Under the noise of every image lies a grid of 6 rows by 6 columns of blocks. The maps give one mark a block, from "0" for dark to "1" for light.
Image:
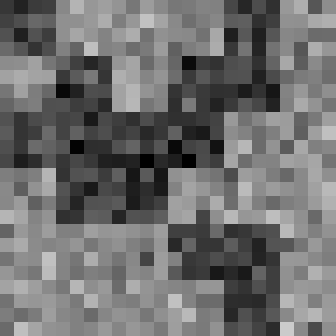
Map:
011101
101001
000011
100111
111001
111101
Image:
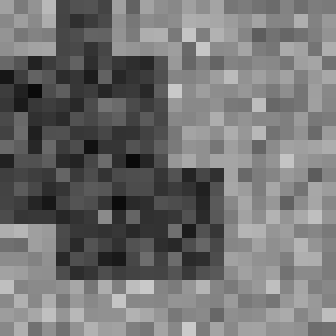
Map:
101111
000111
000111
000011
100011
111111
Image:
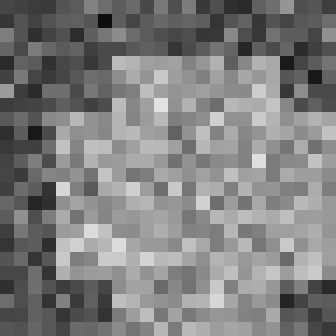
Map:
000000
001110
011111
011111
011111
001110
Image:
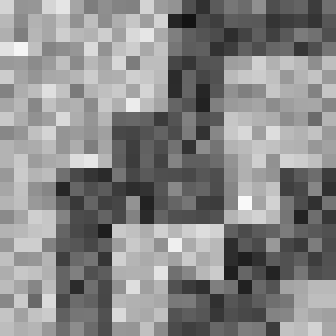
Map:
111000
111011
110011
100010
101100
101001
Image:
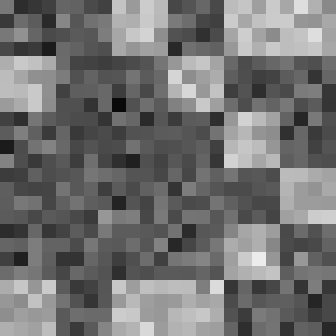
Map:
001011
100100
000010
000001
000010
101100
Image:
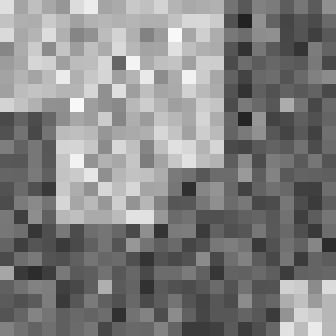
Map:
111100
111100
011100
011000
000000
000001
